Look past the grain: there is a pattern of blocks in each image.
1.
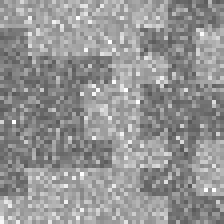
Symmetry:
top and bottom mirror each other
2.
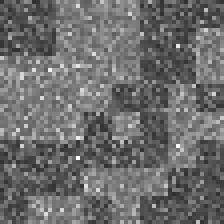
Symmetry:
mirrored about the diagonal from the top left
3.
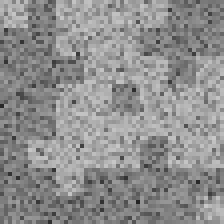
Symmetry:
mirrored about the diagonal from the bottom left
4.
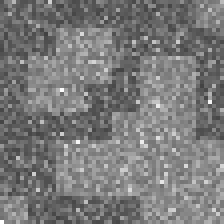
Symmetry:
mirrored about the diagonal from the top left
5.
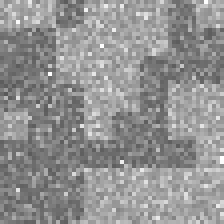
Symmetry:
no symmetry
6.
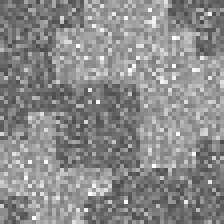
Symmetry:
mirrored about the diagonal from the bottom left
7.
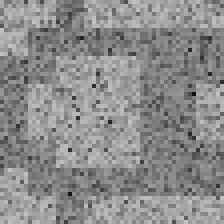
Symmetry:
top and bottom mirror each other
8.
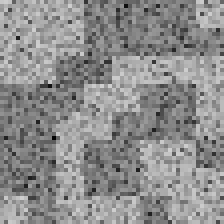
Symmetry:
mirrored about the diagonal from the top left
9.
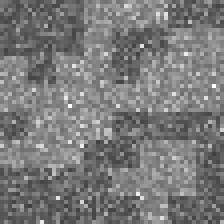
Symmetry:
no symmetry
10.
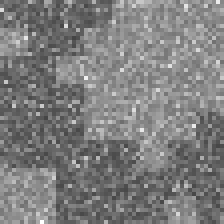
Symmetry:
mirrored about the diagonal from the bottom left
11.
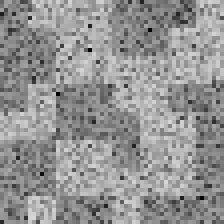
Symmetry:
no symmetry
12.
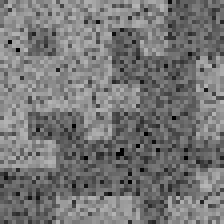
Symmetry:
mirrored about the diagonal from the top left
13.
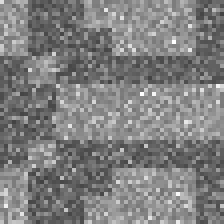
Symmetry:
top and bottom mirror each other
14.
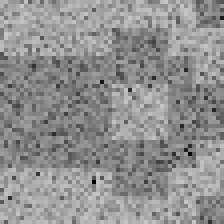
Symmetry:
top and bottom mirror each other
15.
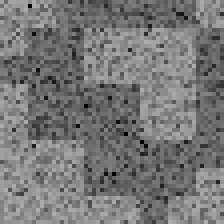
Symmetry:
mirrored about the diagonal from the bottom left
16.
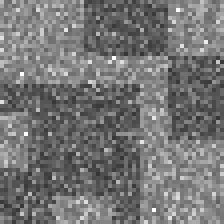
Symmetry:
mirrored about the diagonal from the bottom left
